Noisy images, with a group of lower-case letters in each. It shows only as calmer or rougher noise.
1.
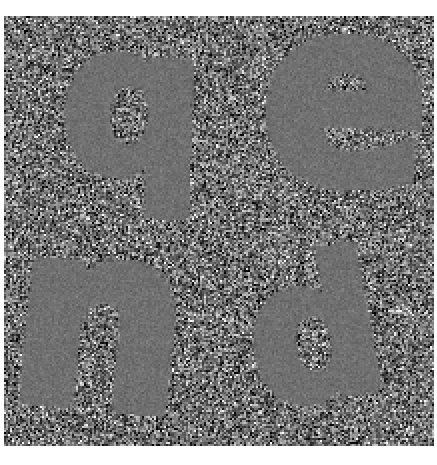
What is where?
top left: q; top right: e; bottom left: n; bottom right: d
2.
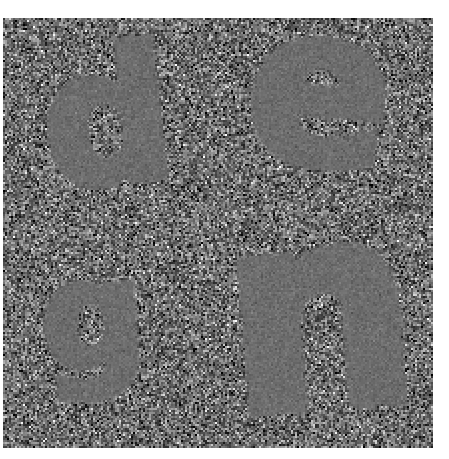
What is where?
top left: d; top right: e; bottom left: g; bottom right: n
